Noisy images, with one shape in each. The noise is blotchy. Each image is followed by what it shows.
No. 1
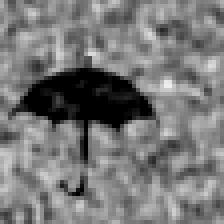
umbrella
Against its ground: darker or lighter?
darker
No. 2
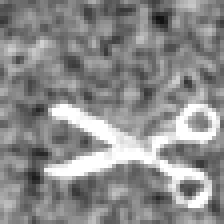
pair of scissors
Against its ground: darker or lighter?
lighter
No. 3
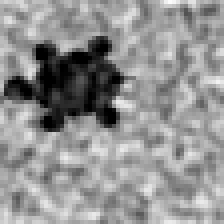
turtle
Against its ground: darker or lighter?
darker
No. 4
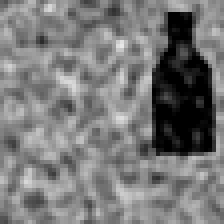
bottle
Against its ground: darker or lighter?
darker
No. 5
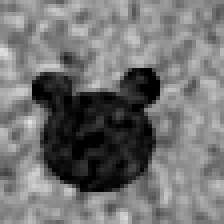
bear's head
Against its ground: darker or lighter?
darker
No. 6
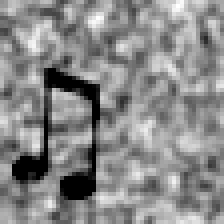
pair of musical notes
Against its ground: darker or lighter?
darker
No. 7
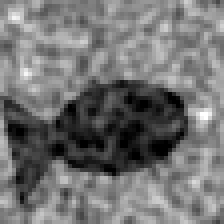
fish
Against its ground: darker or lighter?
darker
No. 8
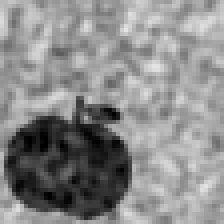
apple
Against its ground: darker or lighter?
darker
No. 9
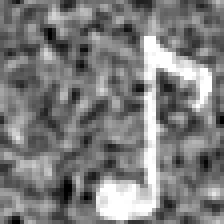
musical note
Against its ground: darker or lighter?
lighter
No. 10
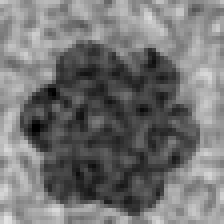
flower
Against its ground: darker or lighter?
darker
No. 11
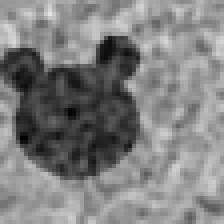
bear's head
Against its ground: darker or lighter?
darker
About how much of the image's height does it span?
two thirds
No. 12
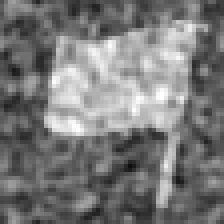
flag
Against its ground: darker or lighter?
lighter
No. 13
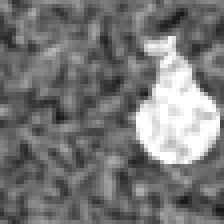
pear
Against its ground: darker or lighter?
lighter
